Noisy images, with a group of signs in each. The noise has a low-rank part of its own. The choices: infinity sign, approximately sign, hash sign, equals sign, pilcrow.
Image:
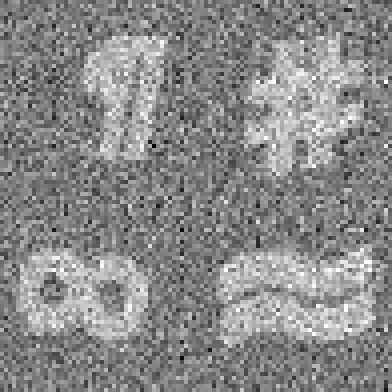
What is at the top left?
pilcrow
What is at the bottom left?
infinity sign
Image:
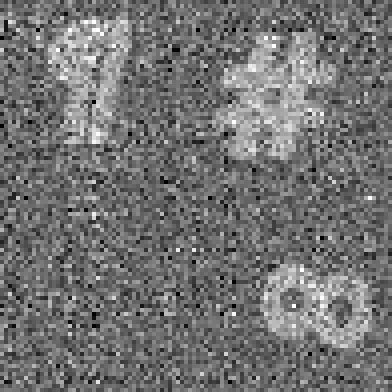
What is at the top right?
hash sign
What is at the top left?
pilcrow
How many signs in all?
3
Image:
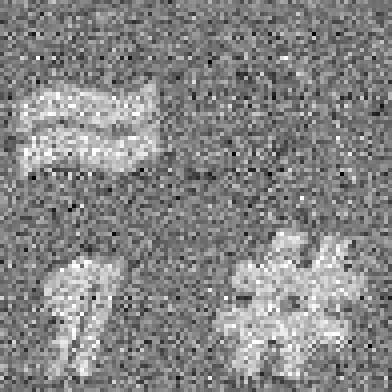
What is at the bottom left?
pilcrow
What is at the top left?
approximately sign
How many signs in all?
3
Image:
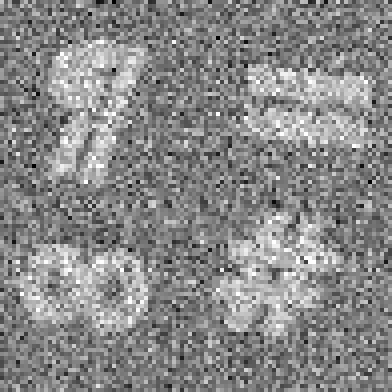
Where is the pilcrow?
top left
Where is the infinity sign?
bottom left
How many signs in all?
4
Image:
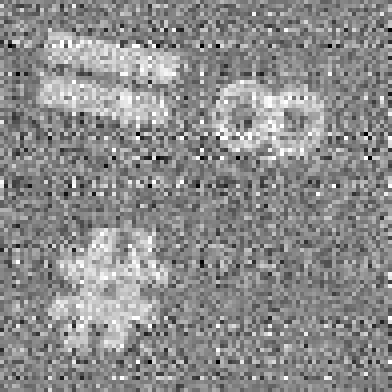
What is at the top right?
infinity sign
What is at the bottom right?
nothing
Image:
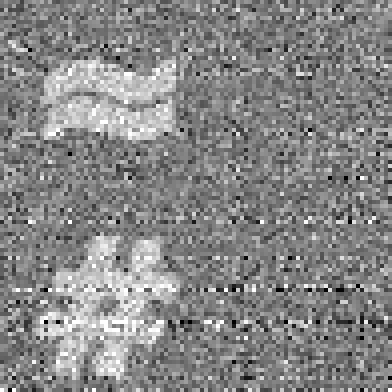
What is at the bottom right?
nothing
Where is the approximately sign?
top left
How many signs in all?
2
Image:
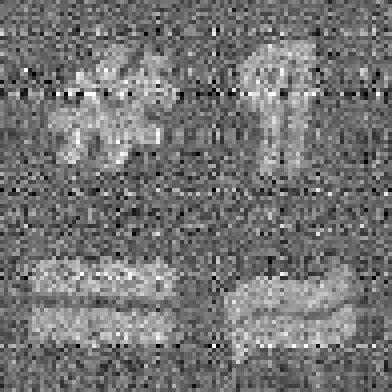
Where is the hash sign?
top left
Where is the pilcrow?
top right
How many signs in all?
4
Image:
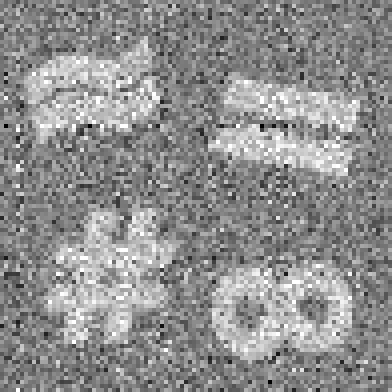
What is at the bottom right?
infinity sign
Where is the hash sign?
bottom left
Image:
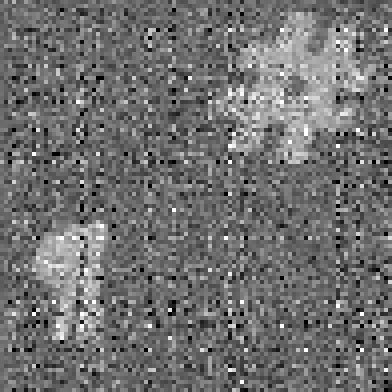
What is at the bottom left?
pilcrow
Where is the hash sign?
top right
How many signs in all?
2
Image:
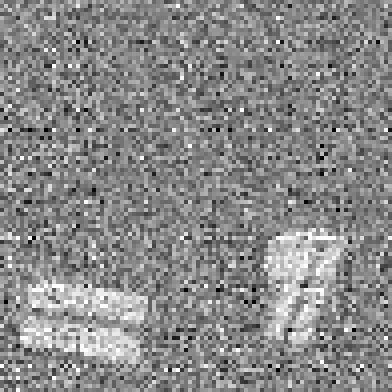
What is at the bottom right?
pilcrow
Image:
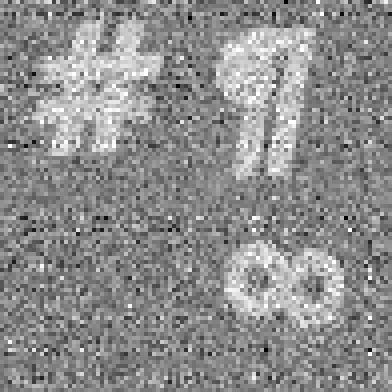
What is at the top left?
hash sign
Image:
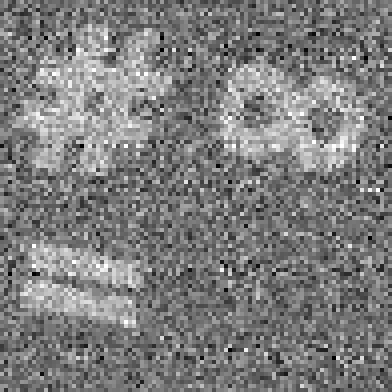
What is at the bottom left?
equals sign
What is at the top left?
hash sign
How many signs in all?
3
